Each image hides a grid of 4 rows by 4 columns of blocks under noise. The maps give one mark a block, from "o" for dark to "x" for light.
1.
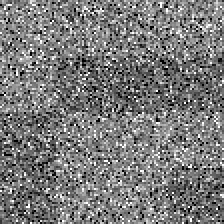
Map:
x x x x
x o o o
o x x x
o x x o
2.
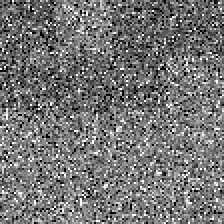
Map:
o x o o
o o o x
x x x x
x x x x
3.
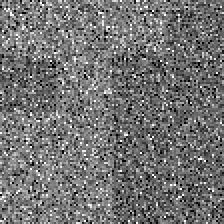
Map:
x x x o
o x o o
x x o o
x x o o
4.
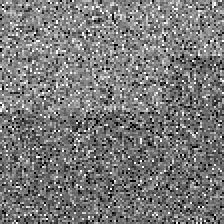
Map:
x x x x
x x x o
o o o o
o o o o
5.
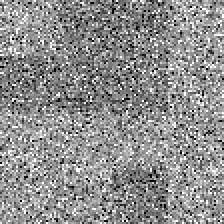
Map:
x o o x
o o o x
x x x x
x x o x
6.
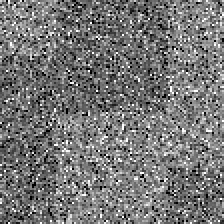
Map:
x o o x
o o o x
o x x x
o x x o
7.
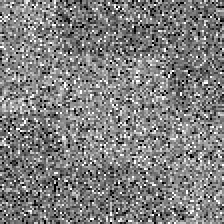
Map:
x o o o
x x x o
o x x x
o o o x
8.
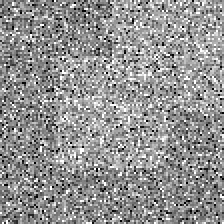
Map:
o o x x
o x x x
o x x o
o o o o
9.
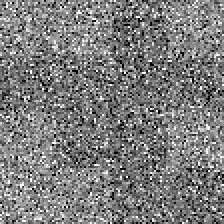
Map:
x x o x
o o o o
x o o x
x x o o
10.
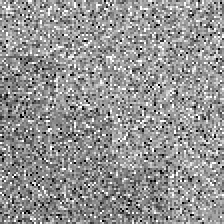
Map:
x x x x
o x x x
o o x x
o o o x
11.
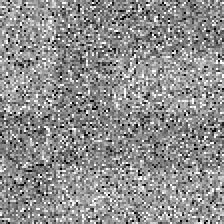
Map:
x o o o
x o x x
o o o o
o x x x
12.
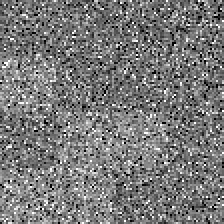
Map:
o o o o
x o o o
o x x o
x x o o
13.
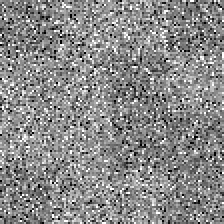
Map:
o x x o
x x o x
x x o o
o x x o
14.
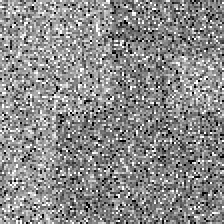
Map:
x x o o
x x o x
x o o o
x o o o
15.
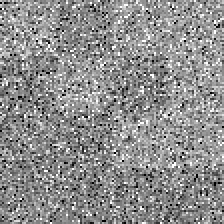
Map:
x o x x
o x o x
o o x x
o o o o
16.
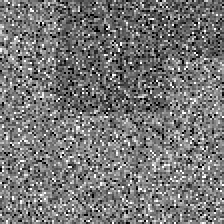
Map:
x o o o
x o o x
x x x x
x x x x
